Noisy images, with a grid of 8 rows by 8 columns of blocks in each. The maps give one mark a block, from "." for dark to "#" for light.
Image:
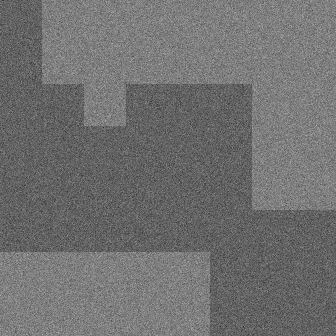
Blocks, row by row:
. # # # # # # #
. # # # # # # #
. . # . . . # #
. . . . . . # #
. . . . . . # #
. . . . . . . .
# # # # # . . .
# # # # # . . .
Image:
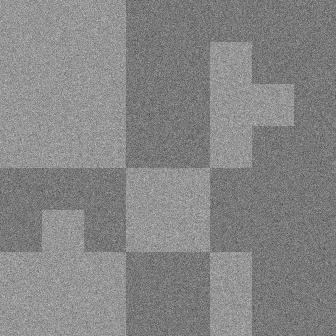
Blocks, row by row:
# # # . . . . .
# # # . . # . .
# # # . . # # .
# # # . . # . .
. . . # # . . .
. # . # # . . .
# # # . . # . .
# # # . . # . .
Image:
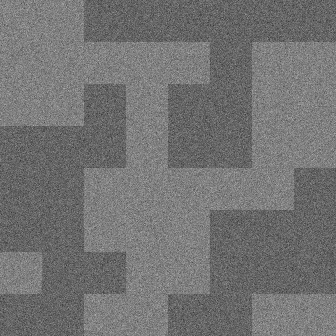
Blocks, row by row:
# # . . . . . .
# # # # # . # #
# # . # . . # #
. . . # . . # #
. . # # # # # .
. . # # # . . .
# . . # # . . .
. . # # . . # #
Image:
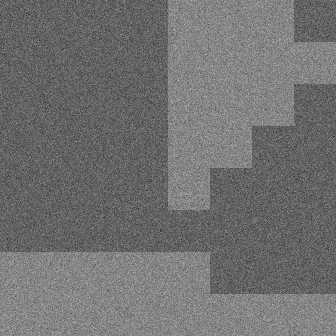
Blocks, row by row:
. . . . # # # .
. . . . # # # #
. . . . # # # .
. . . . # # . .
. . . . # . . .
. . . . . . . .
# # # # # . . .
# # # # # # # #
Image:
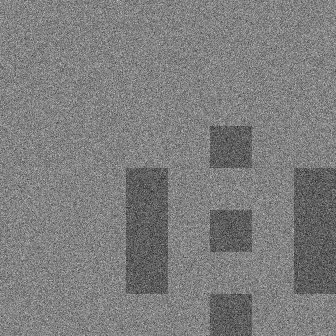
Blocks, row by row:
# # # # # # # #
# # # # # # # #
# # # # # # # #
# # # # # . # #
# # # . # # # .
# # # . # . # .
# # # . # # # .
# # # # # . # #
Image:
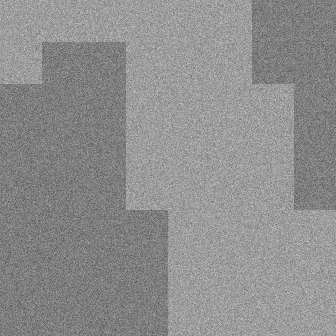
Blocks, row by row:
# # # # # # . .
# . . # # # . .
. . . # # # # .
. . . # # # # .
. . . # # # # .
. . . . # # # #
. . . . # # # #
. . . . # # # #
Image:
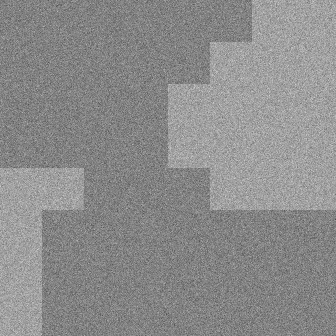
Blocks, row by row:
. . . . . . # #
. . . . . # # #
. . . . # # # #
. . . . # # # #
# # . . . # # #
# . . . . . . .
# . . . . . . .
# . . . . . . .
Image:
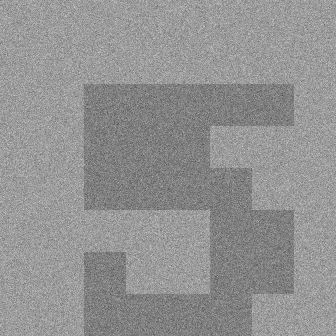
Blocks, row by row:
# # # # # # # #
# # # # # # # #
# # . . . . . #
# # . . . # # #
# # . . . . # #
# # # # # . . #
# # . # # . . #
# # . . . . # #
